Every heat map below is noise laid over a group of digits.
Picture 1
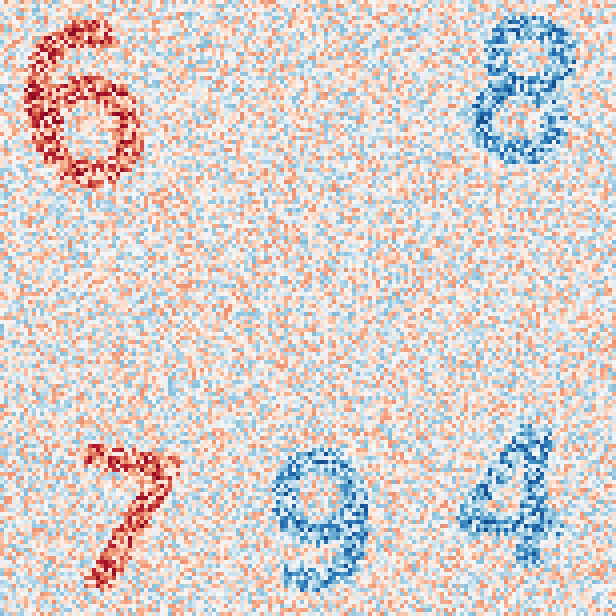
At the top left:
6
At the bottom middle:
9
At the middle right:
nothing
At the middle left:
nothing
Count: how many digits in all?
5
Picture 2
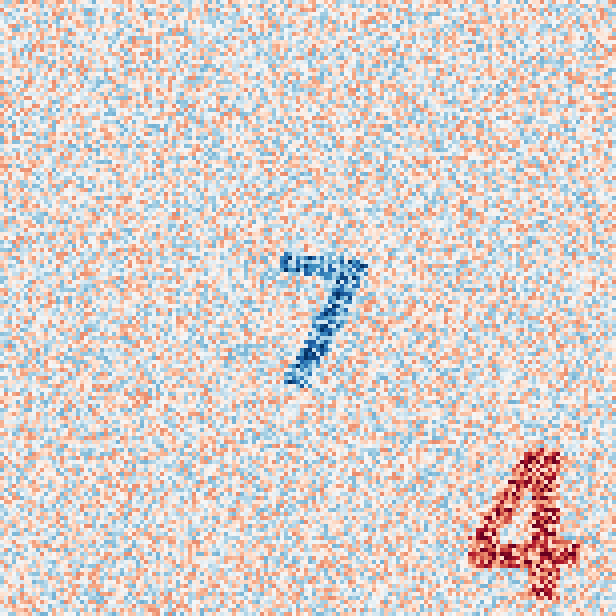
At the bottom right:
4
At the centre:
7
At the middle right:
nothing
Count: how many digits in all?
2
